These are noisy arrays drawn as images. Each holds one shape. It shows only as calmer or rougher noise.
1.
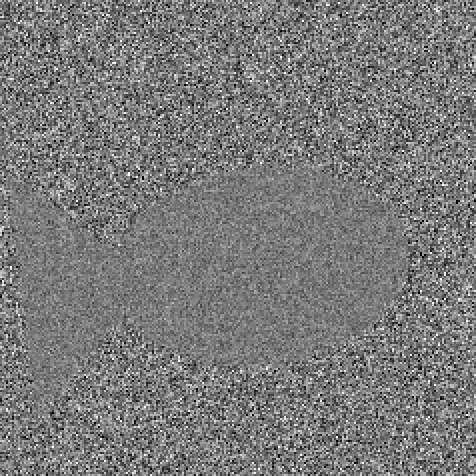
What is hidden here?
calm fish
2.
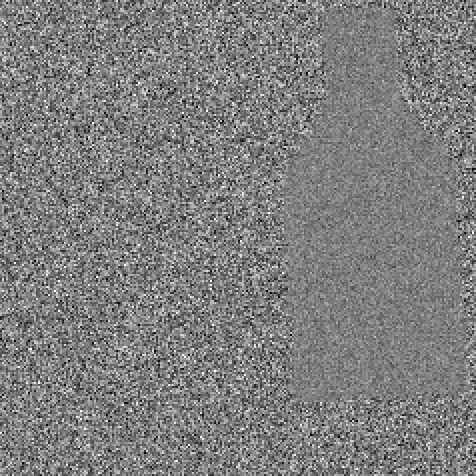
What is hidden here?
calm bottle
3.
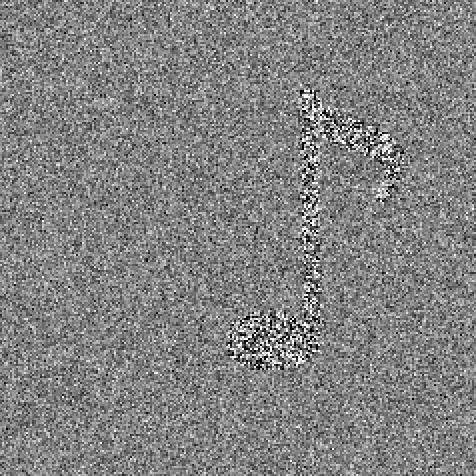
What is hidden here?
rough musical note
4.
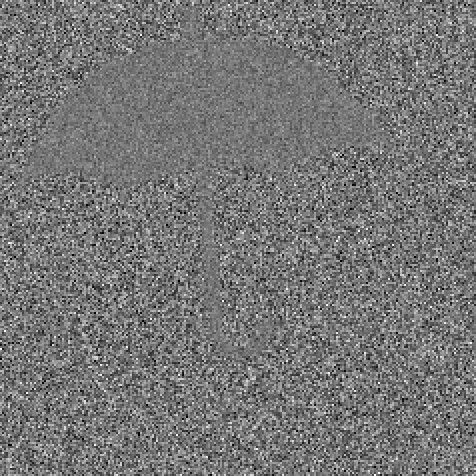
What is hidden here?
calm umbrella
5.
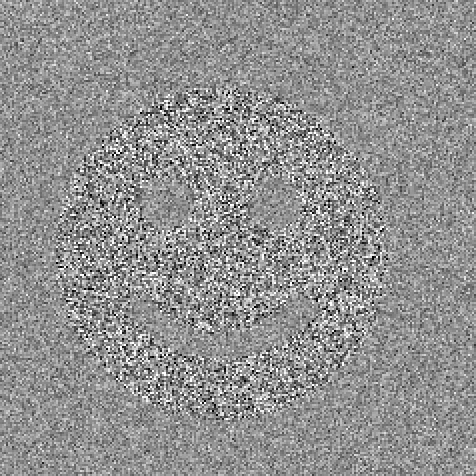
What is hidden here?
rough smiling face
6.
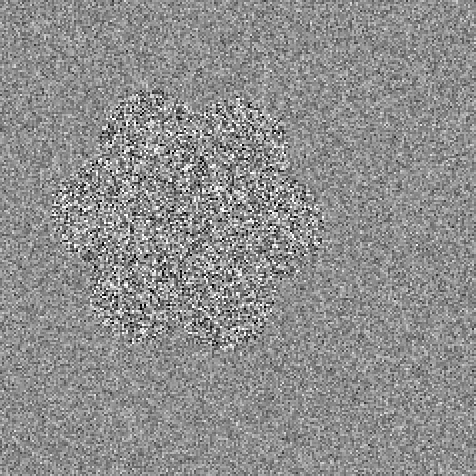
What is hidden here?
rough flower
